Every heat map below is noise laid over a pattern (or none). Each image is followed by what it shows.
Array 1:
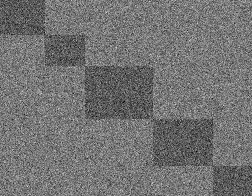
blocks along the diagonal
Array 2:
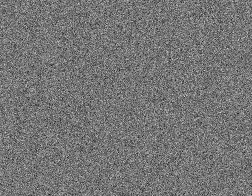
only noise
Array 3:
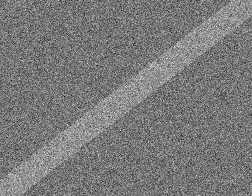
a diagonal band
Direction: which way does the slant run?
bottom left to top right
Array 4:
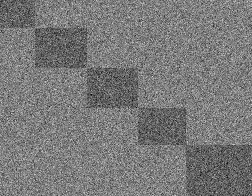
blocks along the diagonal
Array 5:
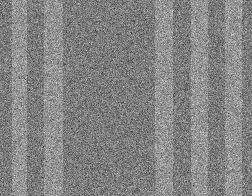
bands of columns
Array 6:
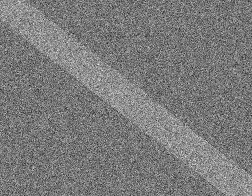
a diagonal band
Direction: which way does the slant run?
top left to bottom right
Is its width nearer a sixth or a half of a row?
a sixth
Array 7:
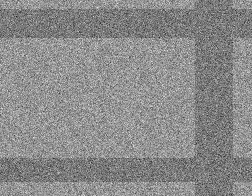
bands of rows crossing bands of columns
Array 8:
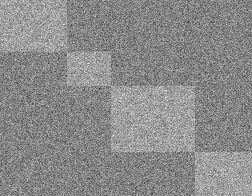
blocks along the diagonal
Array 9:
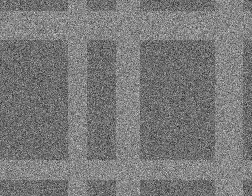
bands of rows crossing bands of columns
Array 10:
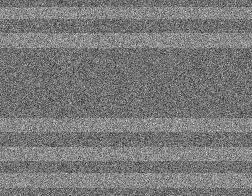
bands of rows
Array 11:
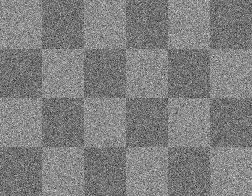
a checkerboard
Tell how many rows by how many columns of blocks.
4 by 6
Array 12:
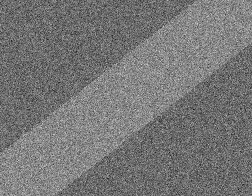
a diagonal band
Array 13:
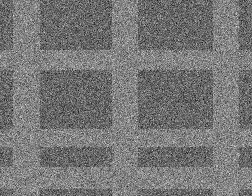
bands of rows crossing bands of columns
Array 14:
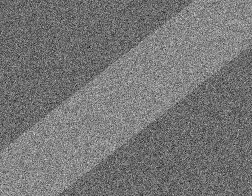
a diagonal band
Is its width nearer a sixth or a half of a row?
a half
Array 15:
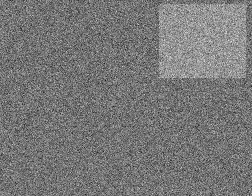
one block
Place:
top right
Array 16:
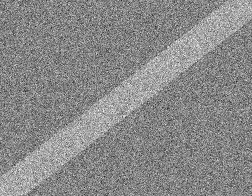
a diagonal band
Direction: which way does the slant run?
bottom left to top right
